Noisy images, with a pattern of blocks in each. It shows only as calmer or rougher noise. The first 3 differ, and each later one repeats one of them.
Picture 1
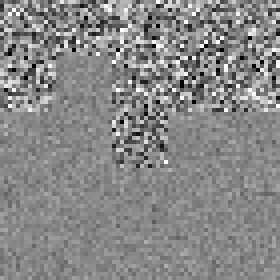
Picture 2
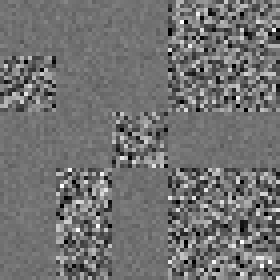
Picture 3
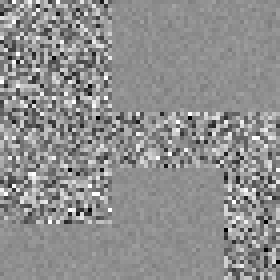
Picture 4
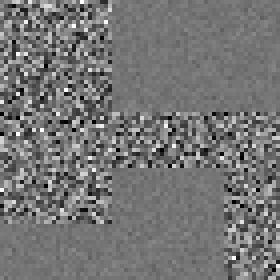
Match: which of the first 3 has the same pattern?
3
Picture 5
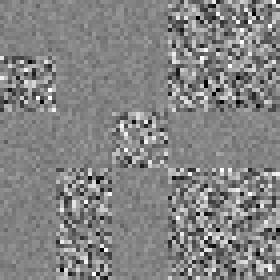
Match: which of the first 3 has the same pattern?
2
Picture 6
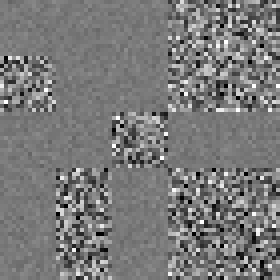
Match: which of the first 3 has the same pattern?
2
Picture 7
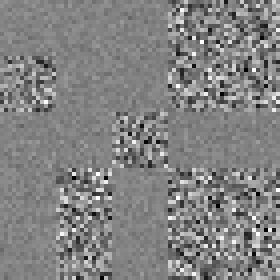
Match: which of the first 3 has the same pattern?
2
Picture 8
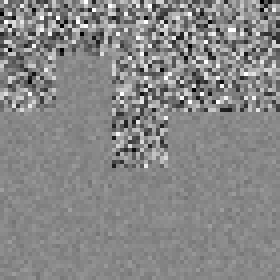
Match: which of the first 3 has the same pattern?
1
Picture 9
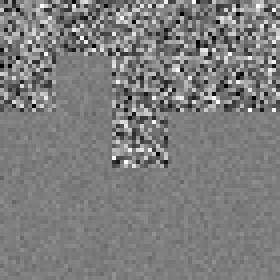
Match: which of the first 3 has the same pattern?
1
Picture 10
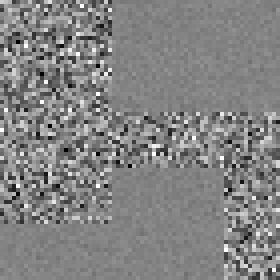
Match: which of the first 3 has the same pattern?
3
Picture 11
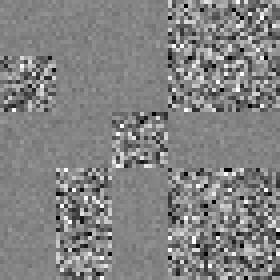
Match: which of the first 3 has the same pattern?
2
